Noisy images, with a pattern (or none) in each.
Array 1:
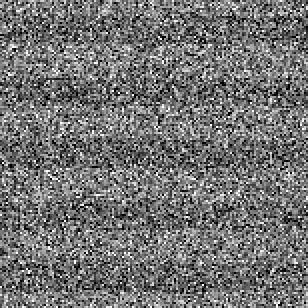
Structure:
horizontal stripes
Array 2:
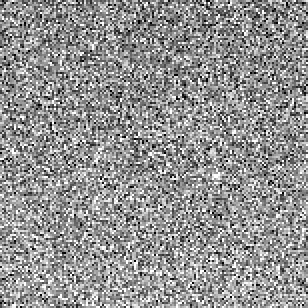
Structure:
a smooth slope
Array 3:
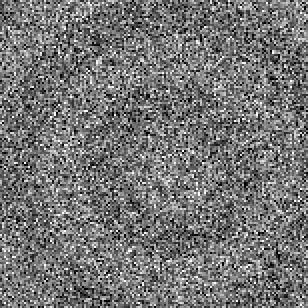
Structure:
rings round one point
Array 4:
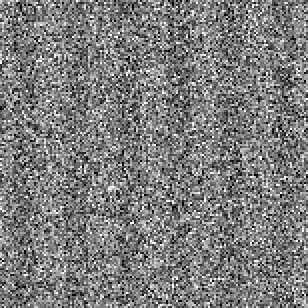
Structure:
vertical stripes
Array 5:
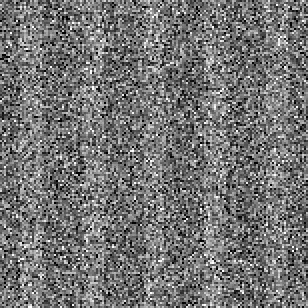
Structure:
vertical stripes
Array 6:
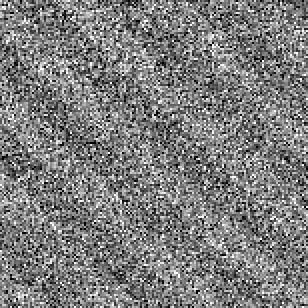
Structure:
diagonal stripes
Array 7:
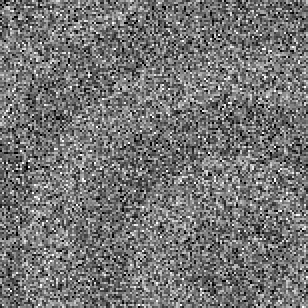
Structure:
rings round one point
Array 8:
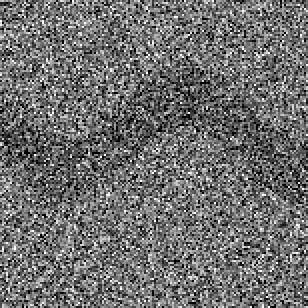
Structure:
a wavy band
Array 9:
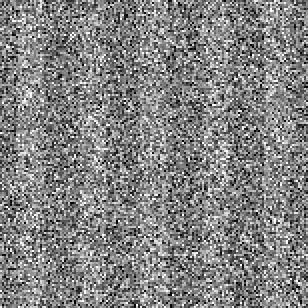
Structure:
vertical stripes
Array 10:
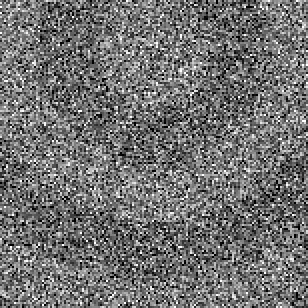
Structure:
rings round one point
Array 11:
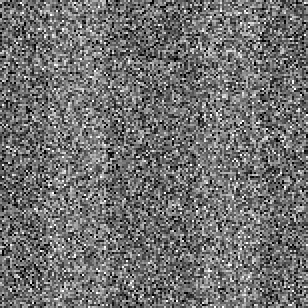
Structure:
vertical stripes
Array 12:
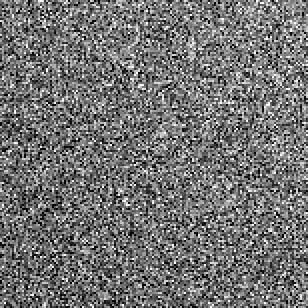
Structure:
a smooth slope
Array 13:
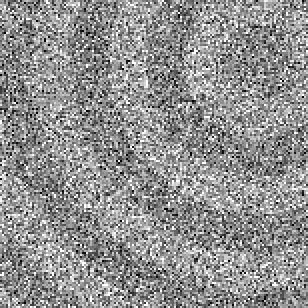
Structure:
rings round one point
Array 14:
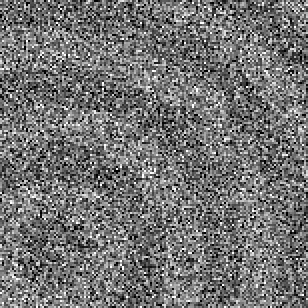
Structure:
rings round one point
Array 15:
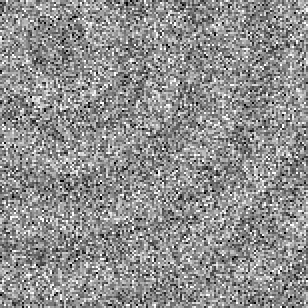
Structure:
rings round one point
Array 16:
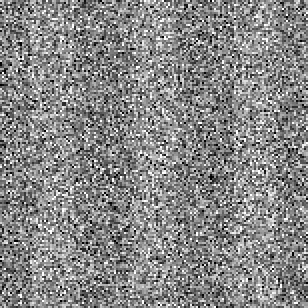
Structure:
vertical stripes
